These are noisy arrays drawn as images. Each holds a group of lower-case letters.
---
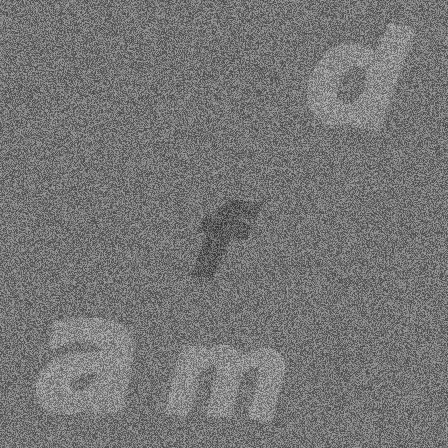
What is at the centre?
f
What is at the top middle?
nothing
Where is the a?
bottom left
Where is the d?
top right
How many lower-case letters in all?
4
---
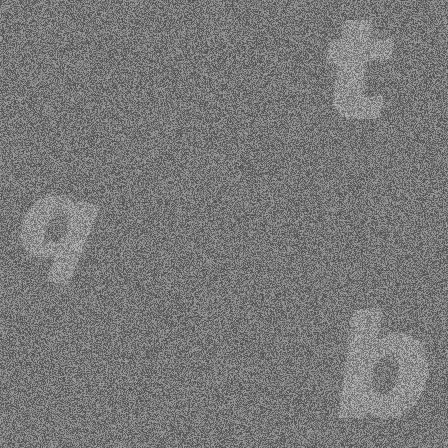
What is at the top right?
t
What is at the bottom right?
b
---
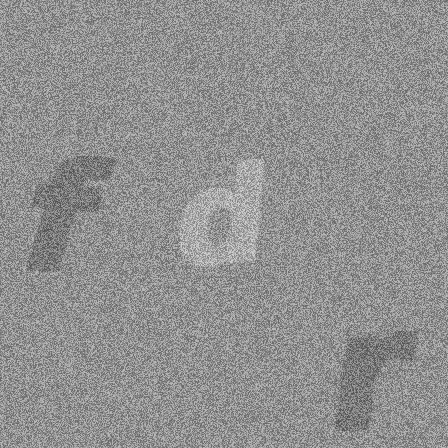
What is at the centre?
d
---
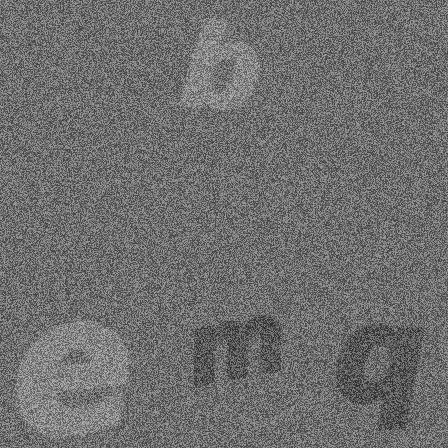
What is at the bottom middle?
m
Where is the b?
top middle
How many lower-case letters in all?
4
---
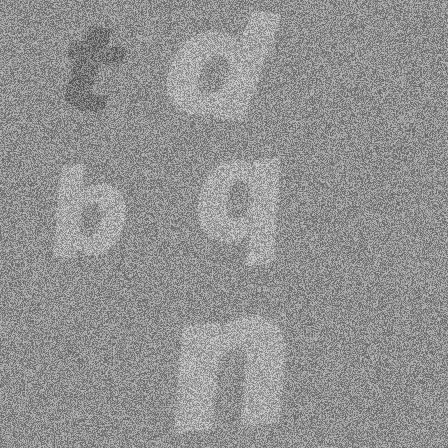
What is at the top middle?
d
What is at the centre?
q
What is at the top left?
t
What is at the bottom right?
nothing
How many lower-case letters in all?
5
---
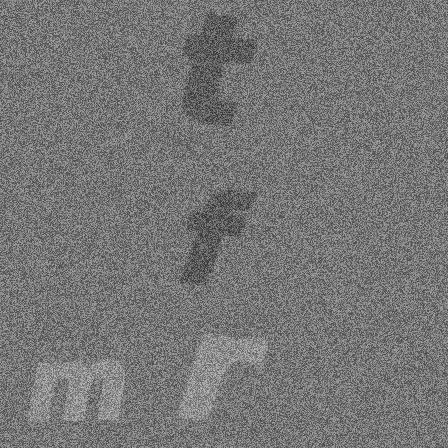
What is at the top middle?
t
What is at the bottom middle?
r
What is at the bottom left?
m
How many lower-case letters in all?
4
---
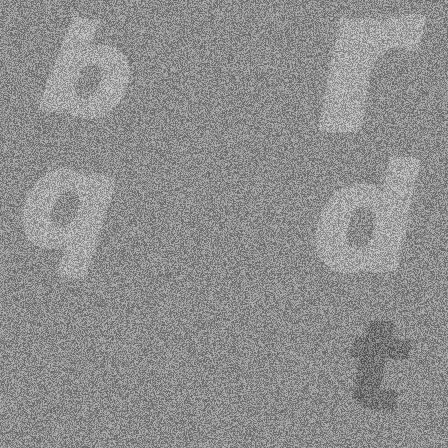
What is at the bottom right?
t
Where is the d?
middle right
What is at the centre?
nothing
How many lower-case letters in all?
5
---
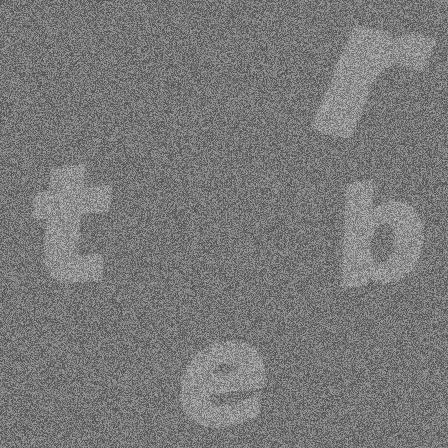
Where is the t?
middle left
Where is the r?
top right
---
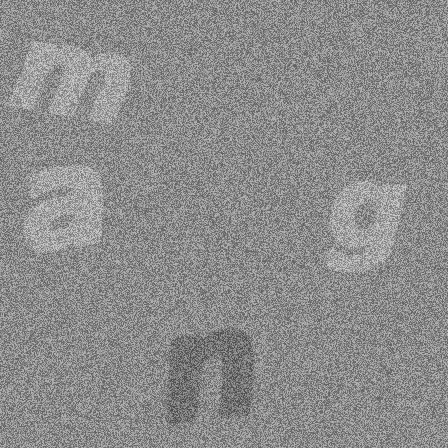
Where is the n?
bottom middle
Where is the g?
middle right
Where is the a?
middle left
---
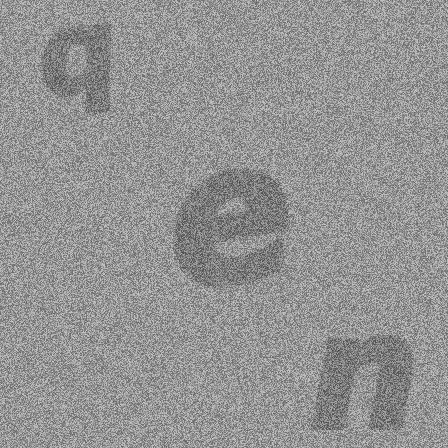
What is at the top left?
q
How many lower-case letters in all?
3
